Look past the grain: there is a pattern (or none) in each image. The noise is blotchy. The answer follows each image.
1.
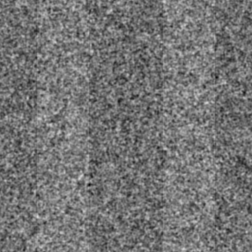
vertical stripes
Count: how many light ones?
2
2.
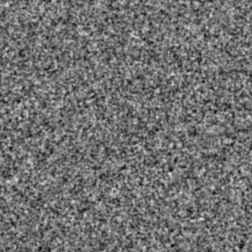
only noise
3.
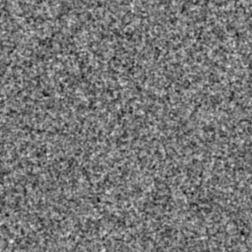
only noise
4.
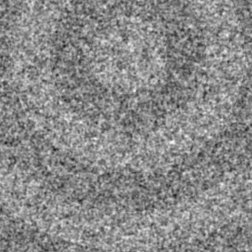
rings round one point
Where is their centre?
top middle
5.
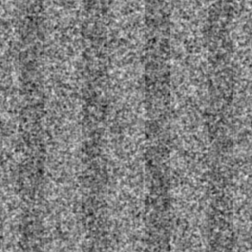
vertical stripes
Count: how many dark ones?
4
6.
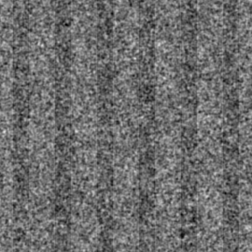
vertical stripes
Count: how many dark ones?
6
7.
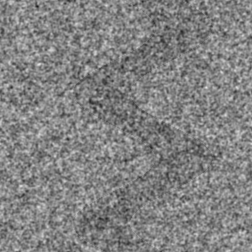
a wavy band
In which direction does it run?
top to bottom
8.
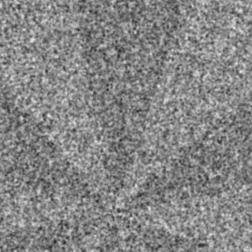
spokes from one point
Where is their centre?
bottom middle
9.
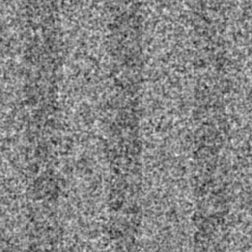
vertical stripes
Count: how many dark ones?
3
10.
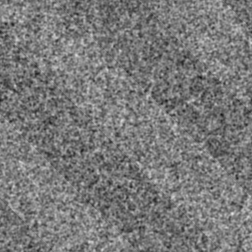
diagonal stripes
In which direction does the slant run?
top left to bottom right
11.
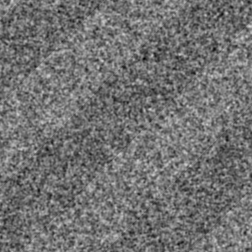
diagonal stripes
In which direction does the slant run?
bottom left to top right
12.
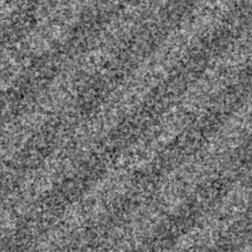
diagonal stripes
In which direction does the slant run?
bottom left to top right
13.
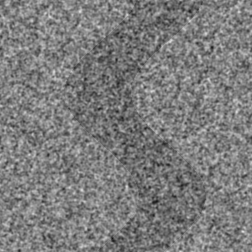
a wavy band
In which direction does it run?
top to bottom
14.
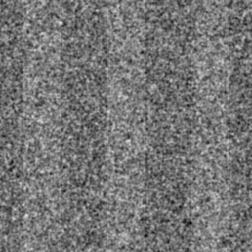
vertical stripes
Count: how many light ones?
3
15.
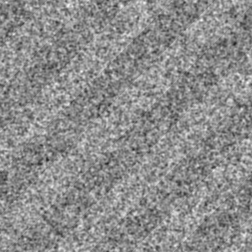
diagonal stripes
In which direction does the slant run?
bottom left to top right
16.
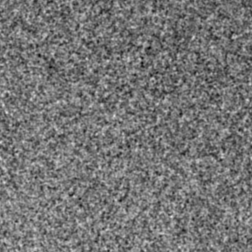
a smooth slope
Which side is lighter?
bottom left
